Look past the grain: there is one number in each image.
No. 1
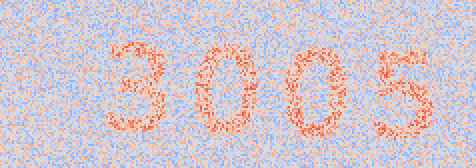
3005
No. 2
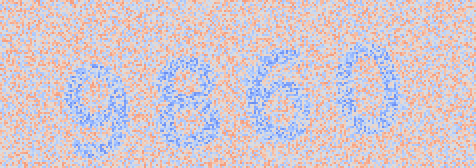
9860
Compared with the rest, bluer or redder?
bluer
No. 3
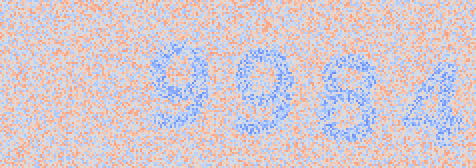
9984
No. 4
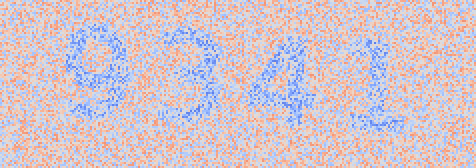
9341
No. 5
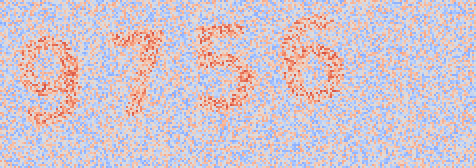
9756
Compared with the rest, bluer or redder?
redder
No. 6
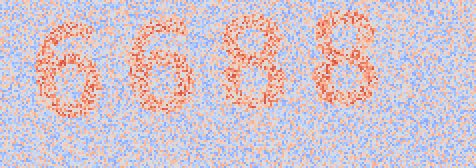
6688
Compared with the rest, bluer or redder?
redder
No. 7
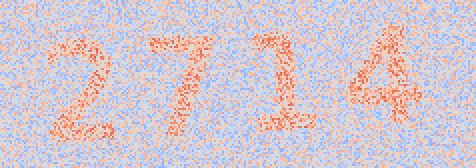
2714
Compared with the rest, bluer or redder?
redder
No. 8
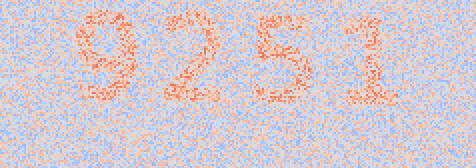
9251
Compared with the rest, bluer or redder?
redder
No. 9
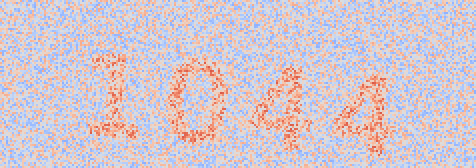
1044
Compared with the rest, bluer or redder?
redder
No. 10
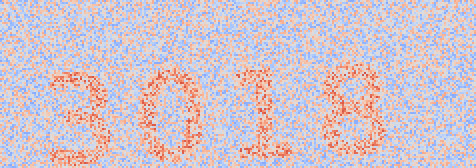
3018
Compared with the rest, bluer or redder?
redder
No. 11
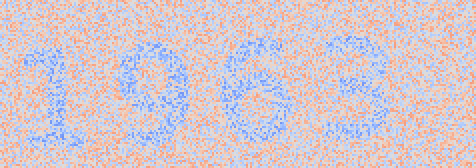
1963
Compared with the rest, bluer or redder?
bluer
